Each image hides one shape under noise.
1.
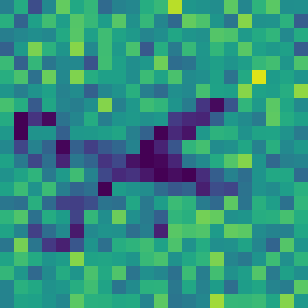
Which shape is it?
pair of scissors
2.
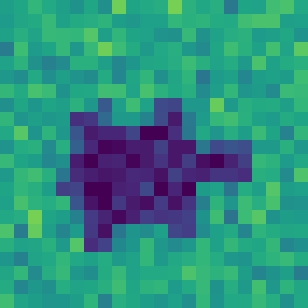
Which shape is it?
turtle
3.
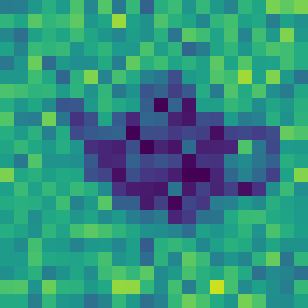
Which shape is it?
teapot
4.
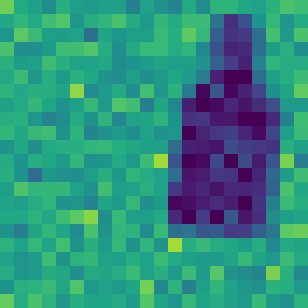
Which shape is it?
bottle
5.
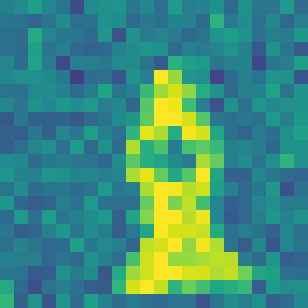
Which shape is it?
chess bishop
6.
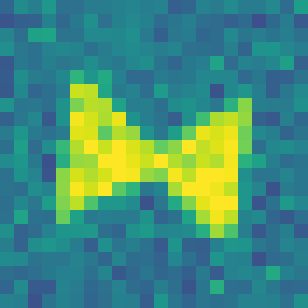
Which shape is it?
bow tie
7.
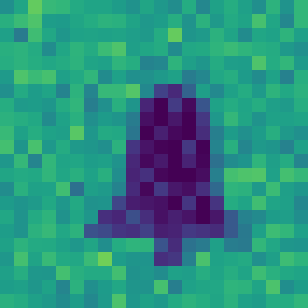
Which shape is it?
bell
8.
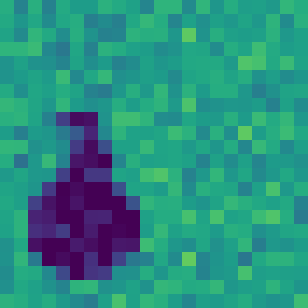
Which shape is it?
pear
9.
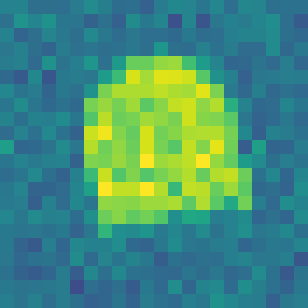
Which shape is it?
ghost
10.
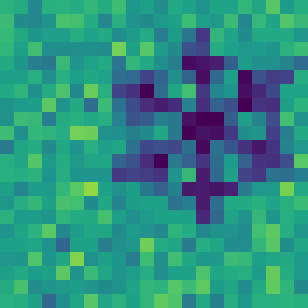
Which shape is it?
snowflake
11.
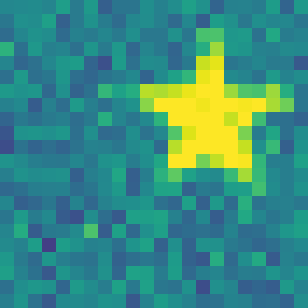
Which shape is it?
star
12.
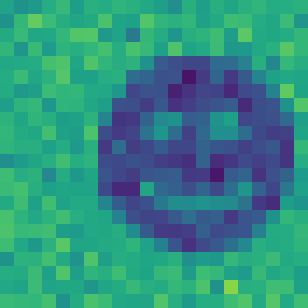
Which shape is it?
smiling face
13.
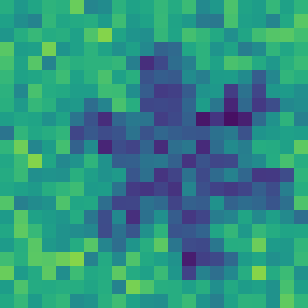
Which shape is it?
asterisk
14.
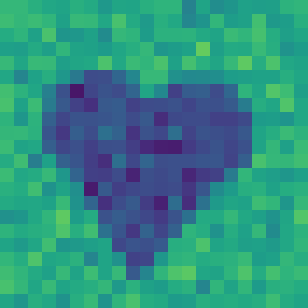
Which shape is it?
heart
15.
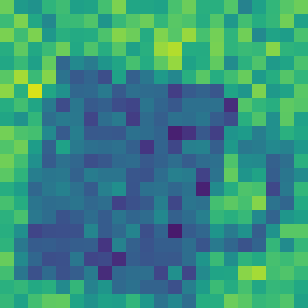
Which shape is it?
cup
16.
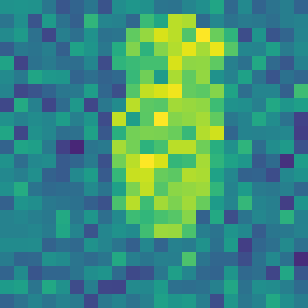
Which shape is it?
footprint
